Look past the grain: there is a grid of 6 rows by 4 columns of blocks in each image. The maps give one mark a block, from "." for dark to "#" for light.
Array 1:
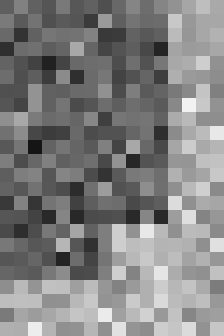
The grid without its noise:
...#
...#
...#
...#
..##
####
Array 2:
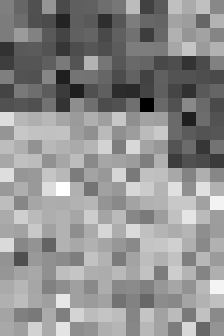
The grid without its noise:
...#
....
###.
####
####
####
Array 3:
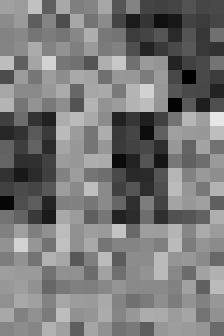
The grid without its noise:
##..
###.
.#.#
.#.#
####
####
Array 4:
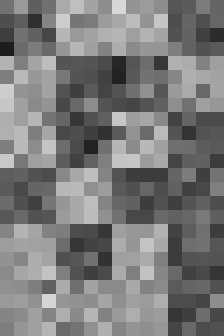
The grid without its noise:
.##.
#..#
#.#.
.#..
#.#.
###.
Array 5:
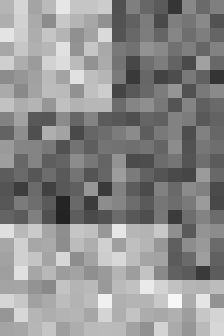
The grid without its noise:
##..
##..
....
....
###.
####
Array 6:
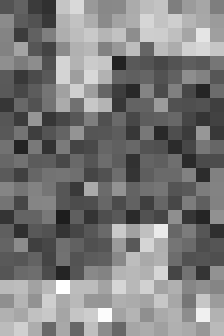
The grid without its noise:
.###
.#..
....
....
..#.
####
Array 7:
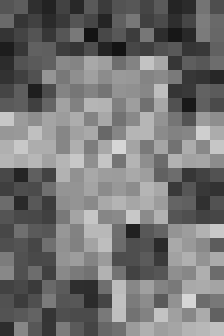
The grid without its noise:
....
.##.
####
.##.
.#.#
..##
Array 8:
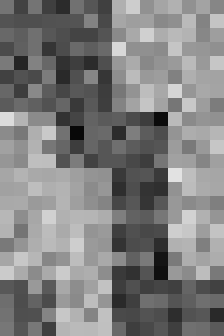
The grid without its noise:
..##
..##
#..#
##.#
##.#
.#..
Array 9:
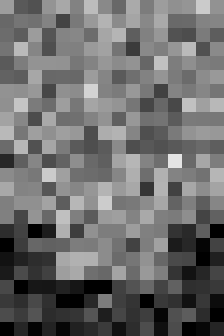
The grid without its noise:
####
####
####
####
.##.
....
